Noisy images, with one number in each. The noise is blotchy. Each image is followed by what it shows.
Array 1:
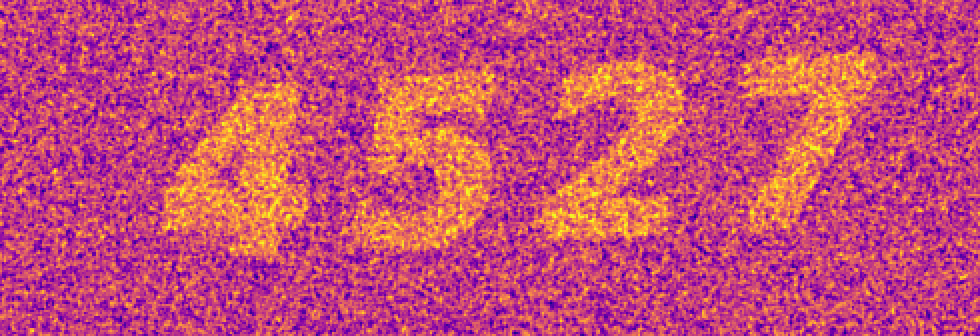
4527
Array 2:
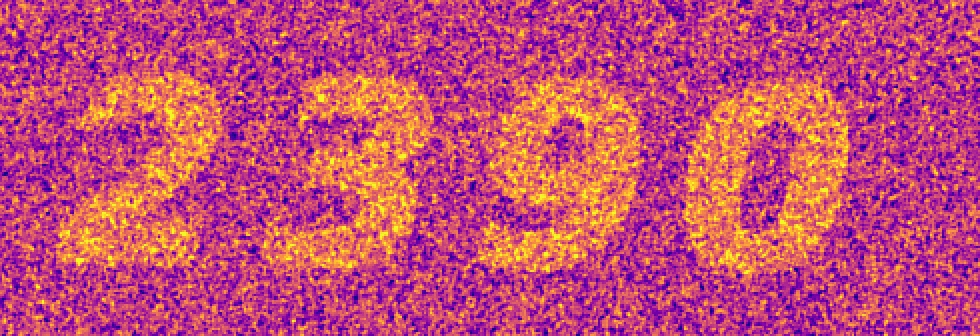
2390
